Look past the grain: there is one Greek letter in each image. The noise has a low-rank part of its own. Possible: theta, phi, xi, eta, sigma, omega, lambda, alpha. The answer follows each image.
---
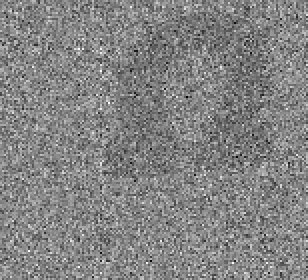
dark omega
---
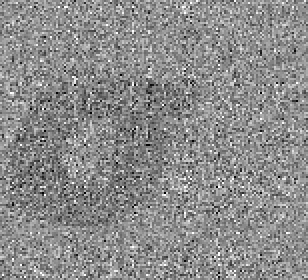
dark sigma
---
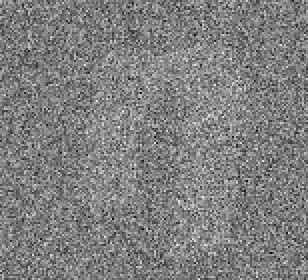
light eta
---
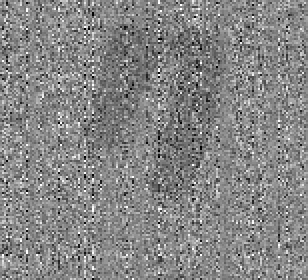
dark eta
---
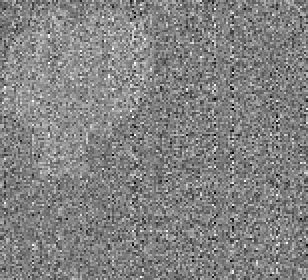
light phi
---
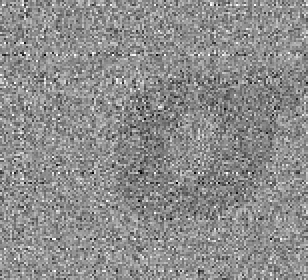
dark sigma
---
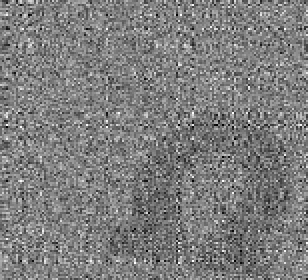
dark omega
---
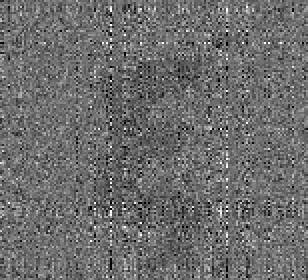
dark xi
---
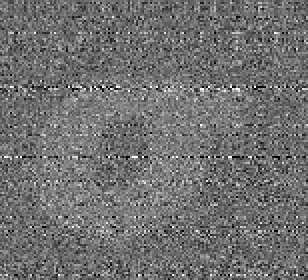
light sigma
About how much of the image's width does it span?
two thirds
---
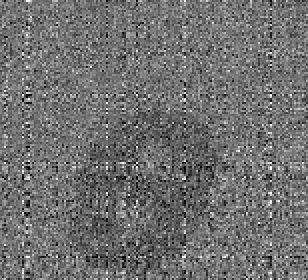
dark theta
